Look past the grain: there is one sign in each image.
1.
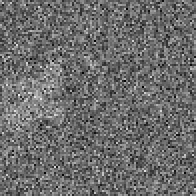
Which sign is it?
not-equal sign
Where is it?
middle left
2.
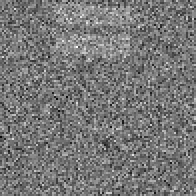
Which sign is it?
equals sign
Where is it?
top middle
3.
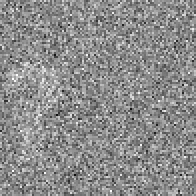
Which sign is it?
question mark
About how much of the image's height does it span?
half
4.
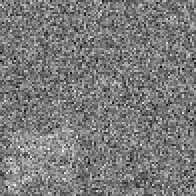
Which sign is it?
not-equal sign
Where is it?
bottom left
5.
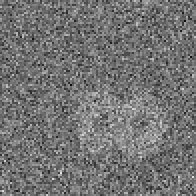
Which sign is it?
infinity sign
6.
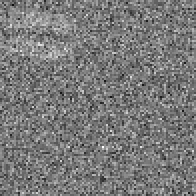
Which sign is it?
equals sign
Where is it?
top left
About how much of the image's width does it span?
a third
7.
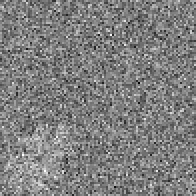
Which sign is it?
hash sign
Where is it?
bottom left
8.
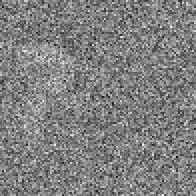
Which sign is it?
question mark
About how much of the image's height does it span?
half
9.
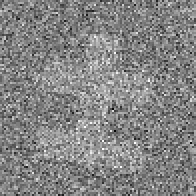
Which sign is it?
plus-minus sign
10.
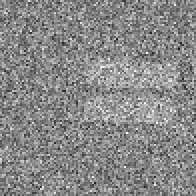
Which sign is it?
equals sign
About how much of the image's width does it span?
half
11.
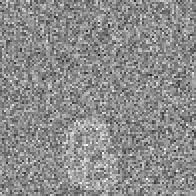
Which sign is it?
at sign
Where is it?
bottom middle
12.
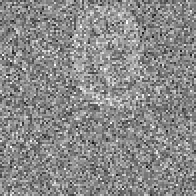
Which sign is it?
at sign
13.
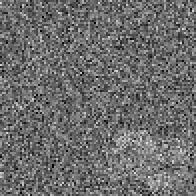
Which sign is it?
approximately sign
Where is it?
bottom right
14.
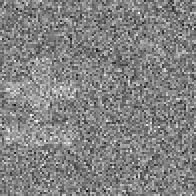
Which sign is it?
plus-minus sign
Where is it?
middle left
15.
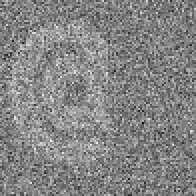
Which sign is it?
at sign
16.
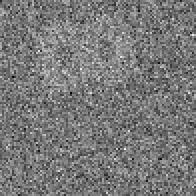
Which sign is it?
infinity sign
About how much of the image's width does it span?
half
